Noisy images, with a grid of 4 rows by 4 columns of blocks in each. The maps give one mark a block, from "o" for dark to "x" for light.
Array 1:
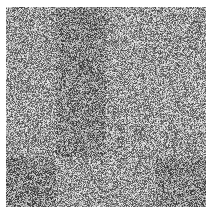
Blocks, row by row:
x o x x
x o x x
x o x x
o x x o
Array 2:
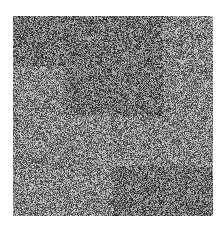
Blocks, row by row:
o o o x
x o o x
x x x x
x x o o
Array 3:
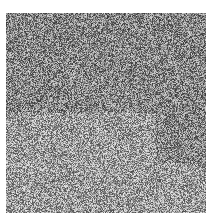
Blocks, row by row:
o o o o
o o o o
x x x o
x x x x
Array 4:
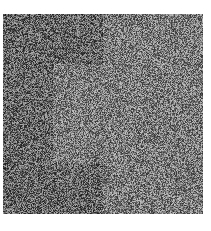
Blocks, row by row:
o o x x
o x x x
o x x x
o o x x
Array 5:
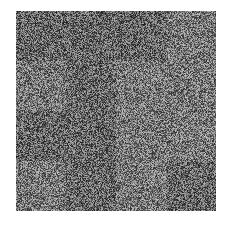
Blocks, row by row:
o o o x
x o x x
o o x x
x o x o
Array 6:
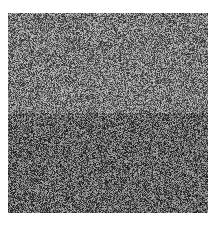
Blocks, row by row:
x x x x
x x x x
o o o o
o o o o
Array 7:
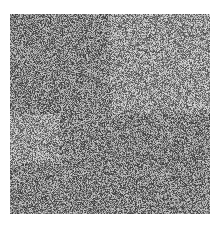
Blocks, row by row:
o o x x
o o x x
x o o o
o o o o
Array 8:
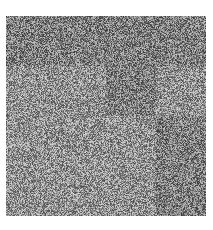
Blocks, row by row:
o o o o
x x o x
x x x o
x x x o
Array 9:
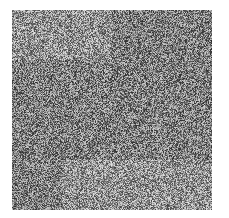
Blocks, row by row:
x x o o
o o o o
o o o o
o x x x
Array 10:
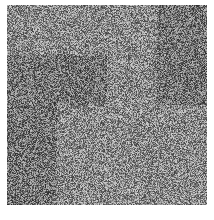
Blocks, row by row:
x x x o
o o x o
o x x x
o x x x
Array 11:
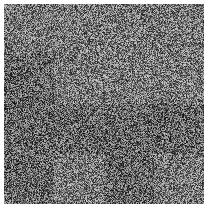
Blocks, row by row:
x x x x
o x x x
o o o o
o x o x
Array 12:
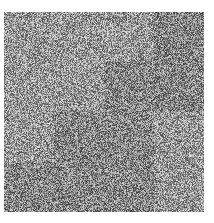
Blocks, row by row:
x x x o
x x o o
x o o x
o o o x
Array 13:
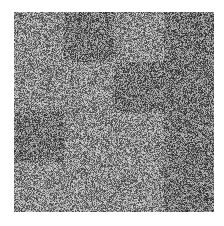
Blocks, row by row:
x o x o
x x o o
o x x o
x x x o
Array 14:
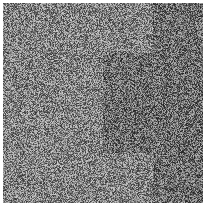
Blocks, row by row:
x x x o
x x o o
x x o o
x x x o
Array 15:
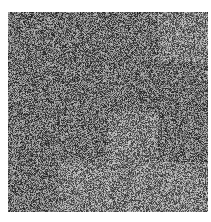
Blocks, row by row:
o o o x
o o o o
o o x o
o x x x
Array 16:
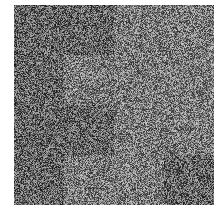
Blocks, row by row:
o o x x
o x x x
o o x x
o x x o
